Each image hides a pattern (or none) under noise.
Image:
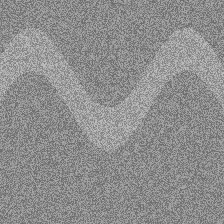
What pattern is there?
a wavy band
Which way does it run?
left to right
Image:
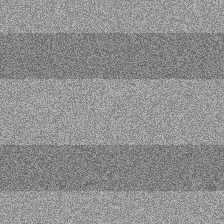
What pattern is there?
horizontal stripes
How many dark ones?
2
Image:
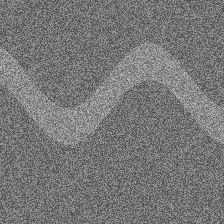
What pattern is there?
a wavy band
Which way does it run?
left to right
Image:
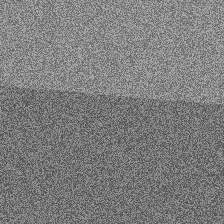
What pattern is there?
a sharp edge
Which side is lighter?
top
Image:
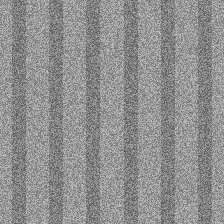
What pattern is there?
vertical stripes
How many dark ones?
6
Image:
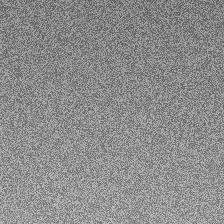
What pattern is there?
a smooth slope
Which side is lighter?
bottom
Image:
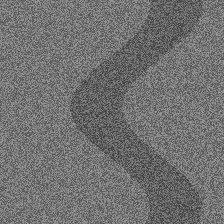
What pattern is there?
a wavy band
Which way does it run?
top to bottom
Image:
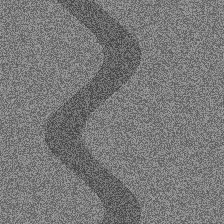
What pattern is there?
a wavy band
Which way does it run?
top to bottom
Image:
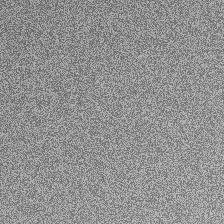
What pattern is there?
a smooth slope
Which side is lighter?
bottom right
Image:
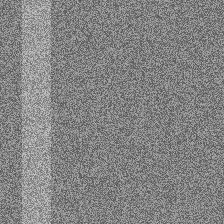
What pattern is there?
one vertical stripe
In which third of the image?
left
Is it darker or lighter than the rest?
lighter
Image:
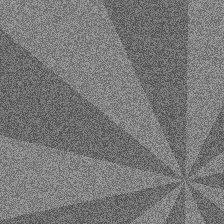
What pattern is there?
spokes from one point
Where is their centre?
bottom right
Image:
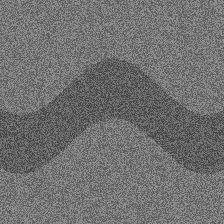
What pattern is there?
a wavy band
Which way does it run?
left to right
